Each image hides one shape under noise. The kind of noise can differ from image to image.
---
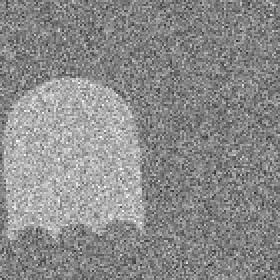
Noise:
independent entries
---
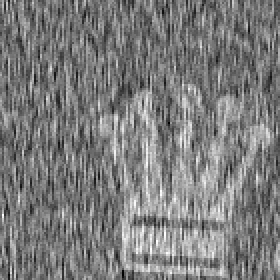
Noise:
streaked along the columns
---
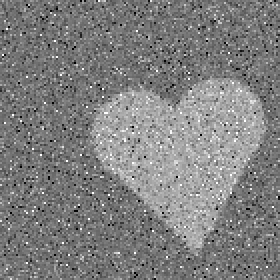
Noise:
heavy tails
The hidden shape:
heart
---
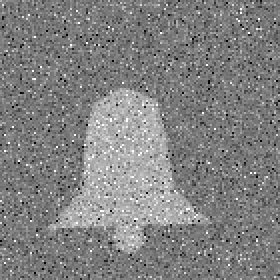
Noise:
heavy tails
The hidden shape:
bell
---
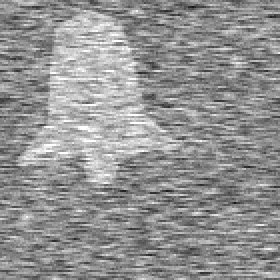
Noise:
streaked along the rows
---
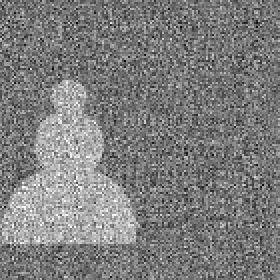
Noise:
low rank plus noise
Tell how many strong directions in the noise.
five to eight
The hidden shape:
chess pawn
